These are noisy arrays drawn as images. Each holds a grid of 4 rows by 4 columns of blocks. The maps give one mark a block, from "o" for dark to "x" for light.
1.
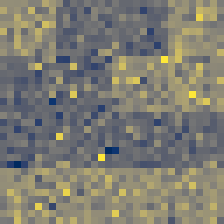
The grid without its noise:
xoox
ooxx
oooo
xxxx
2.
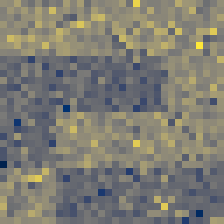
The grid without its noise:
xxxx
ooox
oxxx
xooo
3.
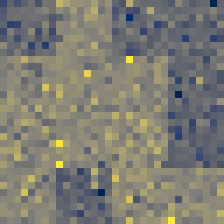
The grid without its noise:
oxoo
xxxo
xxxo
xoxx
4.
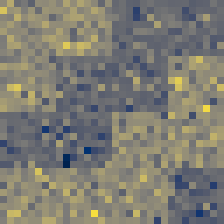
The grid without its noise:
xxoo
xoox
ooxx
xxxo
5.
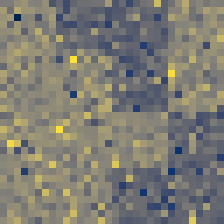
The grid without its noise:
xoox
xxox
xxxo
xxoo
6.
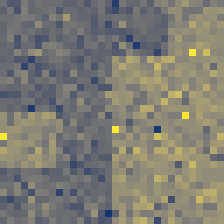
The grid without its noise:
ooox
ooxx
xoxx
ooxx
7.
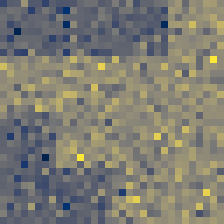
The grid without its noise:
ooox
xxxx
oxxx
ooxx
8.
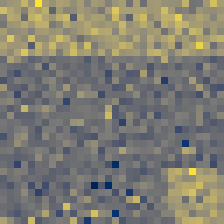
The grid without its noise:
xxxx
oooo
oooo
ooox
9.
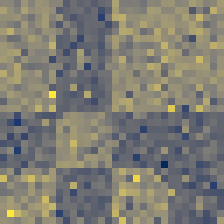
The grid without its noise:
xoxx
xoxx
oxoo
xoxo
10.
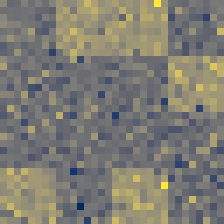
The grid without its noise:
oxxo
ooox
oooo
xoxo
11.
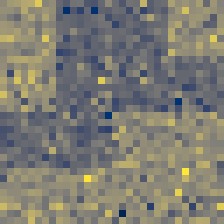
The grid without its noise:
xoox
xooo
ooxx
xxxx
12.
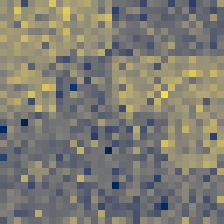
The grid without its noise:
xxoo
xoxx
ooox
oooo
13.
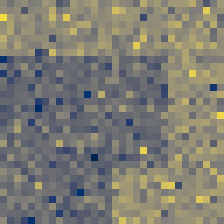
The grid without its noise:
xxxx
ooox
ooox
ooxx
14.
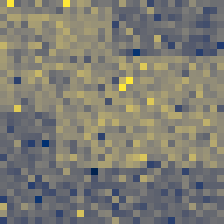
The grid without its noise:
xxoo
xxxx
oxxx
oooo
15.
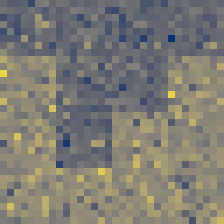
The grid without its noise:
oooo
xoox
xoxx
xxxx
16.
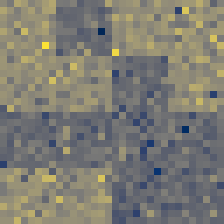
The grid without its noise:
xoxx
xxox
oooo
xxoo
